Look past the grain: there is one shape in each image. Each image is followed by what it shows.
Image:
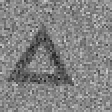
triangle frame
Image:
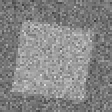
square
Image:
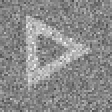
triangle frame
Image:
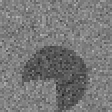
disc with a wedge cut out
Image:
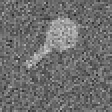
lollipop
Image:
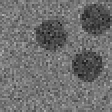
three dots
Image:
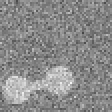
dumbbell
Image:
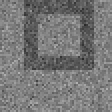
square frame
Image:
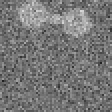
dumbbell
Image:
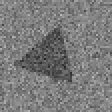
triangle
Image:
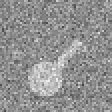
lollipop
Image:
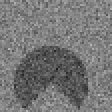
disc with a wedge cut out
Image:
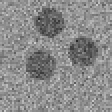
three dots
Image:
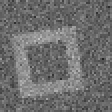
square frame
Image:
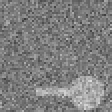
lollipop
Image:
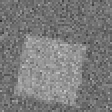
square
